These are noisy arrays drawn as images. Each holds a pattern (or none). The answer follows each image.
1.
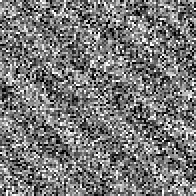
diagonal stripes
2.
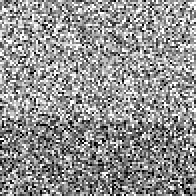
a sharp edge
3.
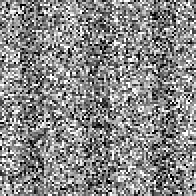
vertical stripes
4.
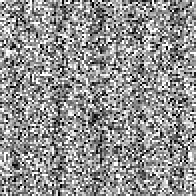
vertical stripes
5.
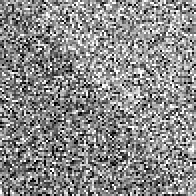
a sharp edge
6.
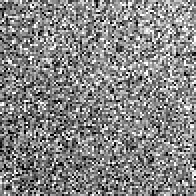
a smooth slope
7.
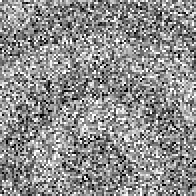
rings round one point
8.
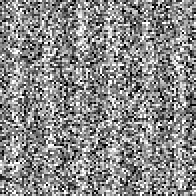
vertical stripes
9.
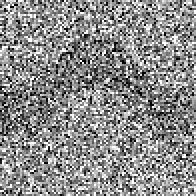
a wavy band
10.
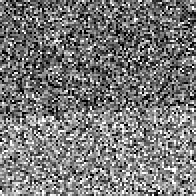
a sharp edge
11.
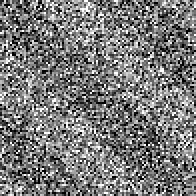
diagonal stripes
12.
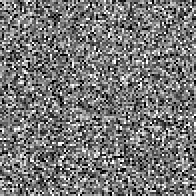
only noise
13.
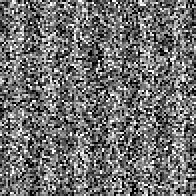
vertical stripes
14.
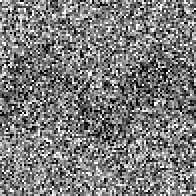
a wavy band
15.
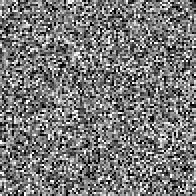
only noise
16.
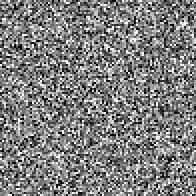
only noise
